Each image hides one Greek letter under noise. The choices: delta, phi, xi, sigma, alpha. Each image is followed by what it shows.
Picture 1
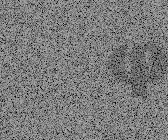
phi
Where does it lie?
middle right
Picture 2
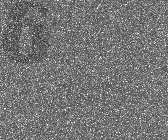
delta
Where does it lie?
top left
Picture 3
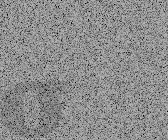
sigma
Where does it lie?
bottom left
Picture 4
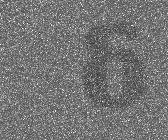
delta
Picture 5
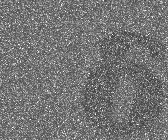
delta
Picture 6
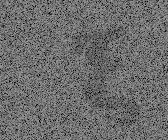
xi
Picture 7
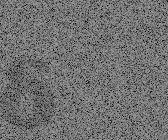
delta
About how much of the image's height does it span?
half
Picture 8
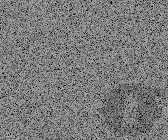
sigma
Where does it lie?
bottom right
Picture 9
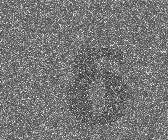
delta
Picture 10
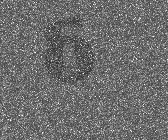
delta
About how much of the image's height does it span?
half
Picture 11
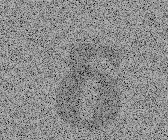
delta
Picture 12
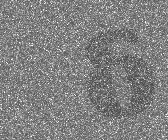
delta
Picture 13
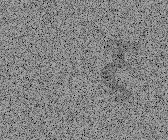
xi
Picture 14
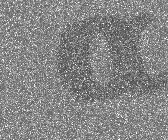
alpha
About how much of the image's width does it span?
two thirds
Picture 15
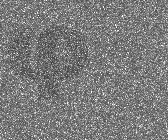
phi
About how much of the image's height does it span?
half
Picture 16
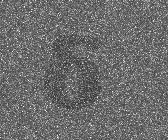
delta
